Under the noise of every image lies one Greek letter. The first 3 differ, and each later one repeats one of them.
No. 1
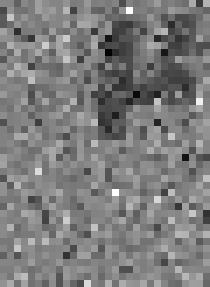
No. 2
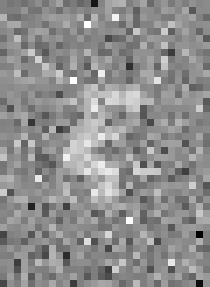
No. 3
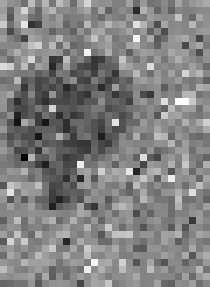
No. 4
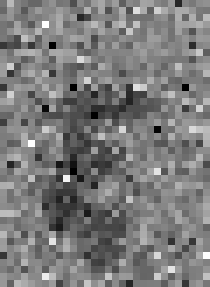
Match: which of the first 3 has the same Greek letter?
2
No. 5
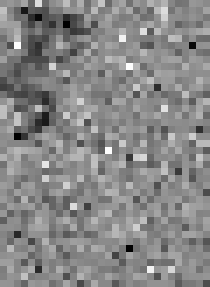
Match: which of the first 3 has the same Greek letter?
2
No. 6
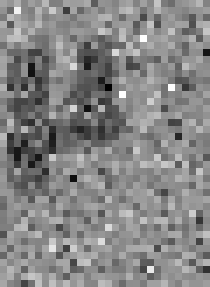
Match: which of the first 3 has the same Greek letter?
1
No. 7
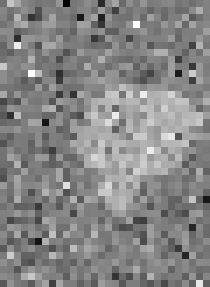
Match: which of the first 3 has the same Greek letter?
3
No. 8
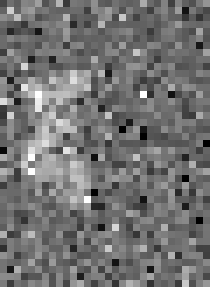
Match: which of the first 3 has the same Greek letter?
2
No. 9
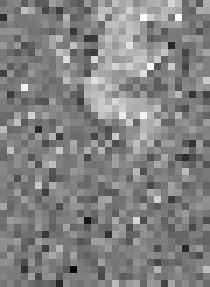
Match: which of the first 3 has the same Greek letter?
2
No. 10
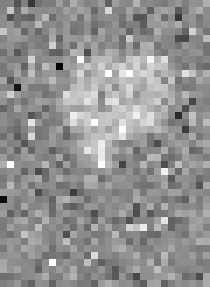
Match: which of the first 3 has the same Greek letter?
3
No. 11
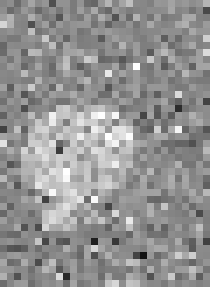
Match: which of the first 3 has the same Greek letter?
3
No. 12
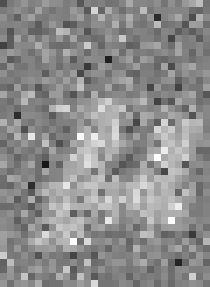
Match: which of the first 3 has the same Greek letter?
1
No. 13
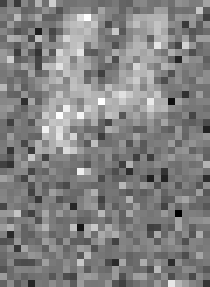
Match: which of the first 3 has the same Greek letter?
1
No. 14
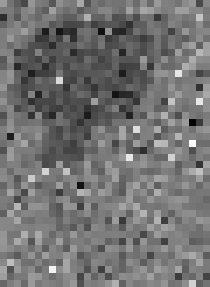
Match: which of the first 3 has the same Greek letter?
3
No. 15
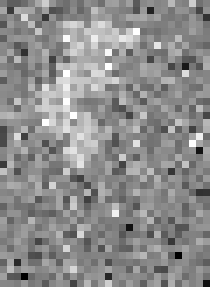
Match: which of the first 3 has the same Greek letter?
2
